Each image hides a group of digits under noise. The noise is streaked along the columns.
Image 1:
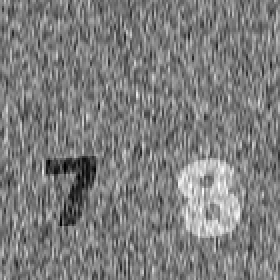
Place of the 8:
bottom right
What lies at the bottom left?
7
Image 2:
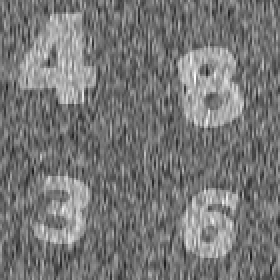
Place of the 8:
top right
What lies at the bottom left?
3
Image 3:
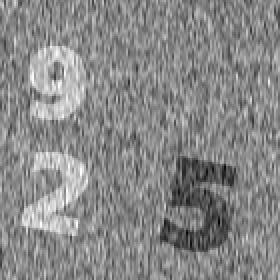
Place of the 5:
bottom right
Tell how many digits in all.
3
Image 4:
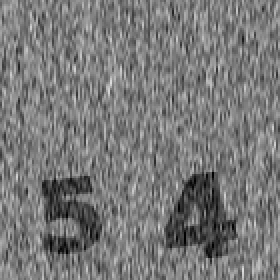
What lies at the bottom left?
5
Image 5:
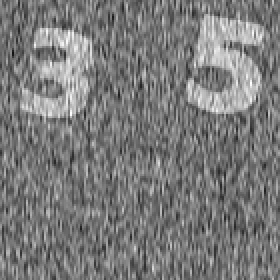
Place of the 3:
top left
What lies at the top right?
5
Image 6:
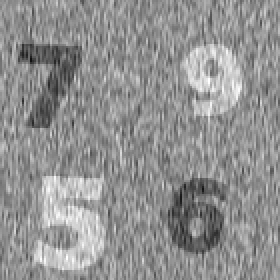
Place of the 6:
bottom right
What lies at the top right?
9
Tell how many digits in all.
4
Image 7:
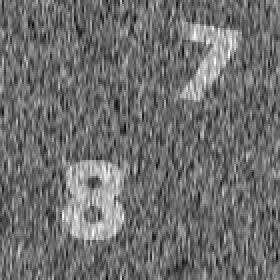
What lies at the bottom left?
8
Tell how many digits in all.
2
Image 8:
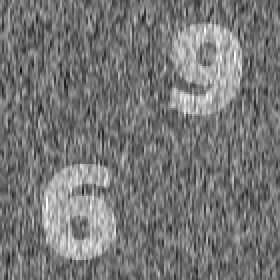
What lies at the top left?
nothing
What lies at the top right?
9
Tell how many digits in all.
2
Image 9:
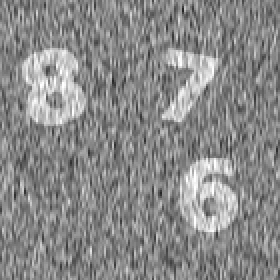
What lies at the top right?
7
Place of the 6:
bottom right
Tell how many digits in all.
3
